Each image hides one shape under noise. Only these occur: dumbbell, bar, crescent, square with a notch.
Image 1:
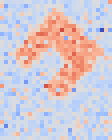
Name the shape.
square with a notch
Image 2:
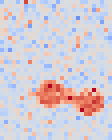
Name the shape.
dumbbell
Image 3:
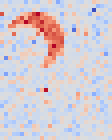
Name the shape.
crescent
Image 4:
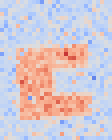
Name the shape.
square with a notch
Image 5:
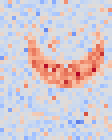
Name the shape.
crescent
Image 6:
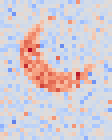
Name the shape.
crescent
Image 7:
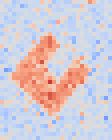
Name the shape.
square with a notch
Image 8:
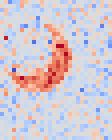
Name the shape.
crescent
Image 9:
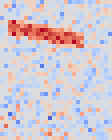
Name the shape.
bar
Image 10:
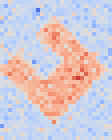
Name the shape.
square with a notch
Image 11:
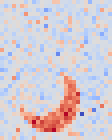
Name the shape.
crescent
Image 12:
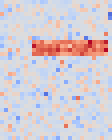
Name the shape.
bar
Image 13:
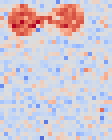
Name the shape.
dumbbell
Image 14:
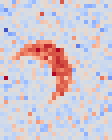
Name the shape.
crescent
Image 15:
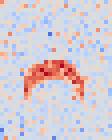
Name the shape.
crescent
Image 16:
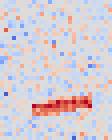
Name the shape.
bar
